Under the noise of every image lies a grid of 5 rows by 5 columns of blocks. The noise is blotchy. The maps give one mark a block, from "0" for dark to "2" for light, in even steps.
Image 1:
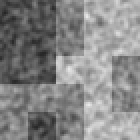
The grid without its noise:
00122
00122
00221
11121
10122
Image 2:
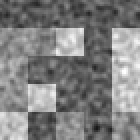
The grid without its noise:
00000
11202
10002
12002
20101
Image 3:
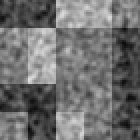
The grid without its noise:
00221
12110
12110
00110
10210
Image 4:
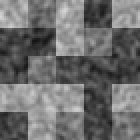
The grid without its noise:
21202
00210
01000
22202
02101
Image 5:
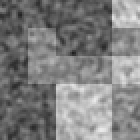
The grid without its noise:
00002
01001
01112
00221
00221
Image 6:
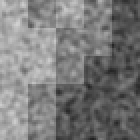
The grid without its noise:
21210
22110
22100
21000
21000
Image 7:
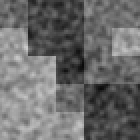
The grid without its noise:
10011
20012
22011
22100
22200
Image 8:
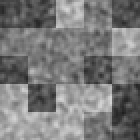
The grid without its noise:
00210
11112
01101
20220
22210
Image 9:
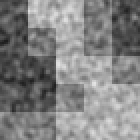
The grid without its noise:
02210
01210
00221
00122
11222
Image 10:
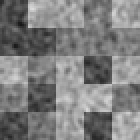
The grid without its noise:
02212
00111
21202
10221
01202
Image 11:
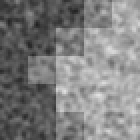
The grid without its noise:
00012
00122
01222
00222
00122
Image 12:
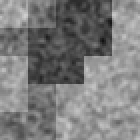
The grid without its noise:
21002
10002
20022
21222
11222
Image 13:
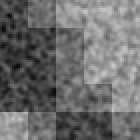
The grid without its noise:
01222
00122
00122
00112
21001
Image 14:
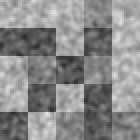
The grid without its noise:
22212
00202
21012
20202
02101
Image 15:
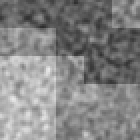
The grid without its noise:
00001
11000
22100
22111
22111
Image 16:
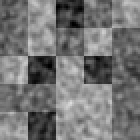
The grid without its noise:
12012
12121
20201
11221
20221
